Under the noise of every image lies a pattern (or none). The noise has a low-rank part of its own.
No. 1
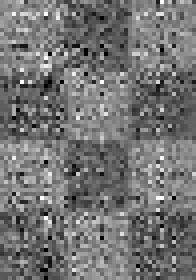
a checkerboard
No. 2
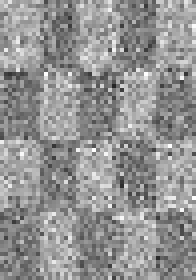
a checkerboard
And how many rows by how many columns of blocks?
4 by 5
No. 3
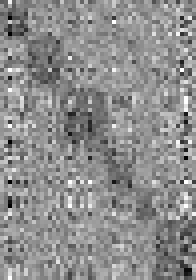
blocks along the diagonal
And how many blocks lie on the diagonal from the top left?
6
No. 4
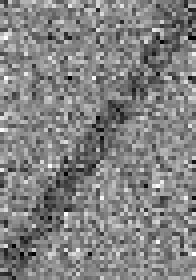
a diagonal band
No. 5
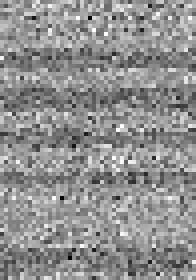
bands of rows
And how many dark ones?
5
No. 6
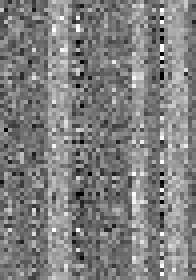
bands of columns
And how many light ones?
3
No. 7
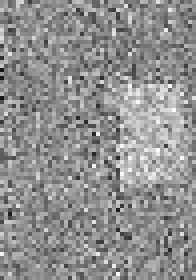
one block
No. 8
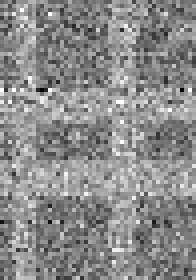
bands of rows crossing bands of columns
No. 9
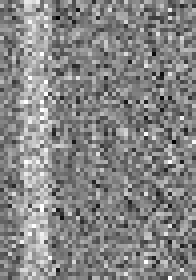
one band of columns
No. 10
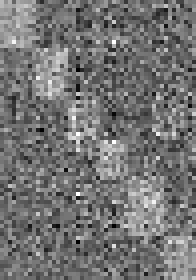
blocks along the diagonal
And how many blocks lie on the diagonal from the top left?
6
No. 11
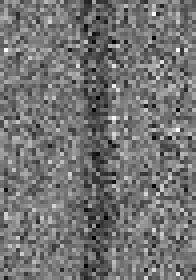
one band of columns
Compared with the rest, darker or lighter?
darker
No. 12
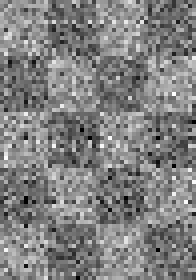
a checkerboard
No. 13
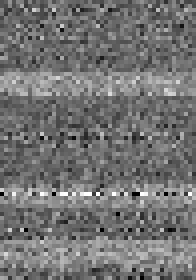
bands of rows
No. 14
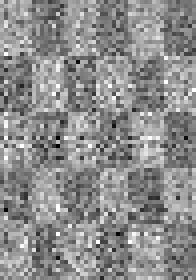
a checkerboard
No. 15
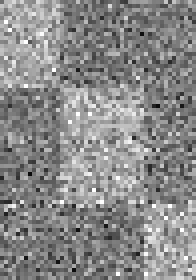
blocks along the diagonal
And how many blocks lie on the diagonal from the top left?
3
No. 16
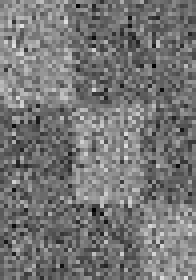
blocks along the diagonal
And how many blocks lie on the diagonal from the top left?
3
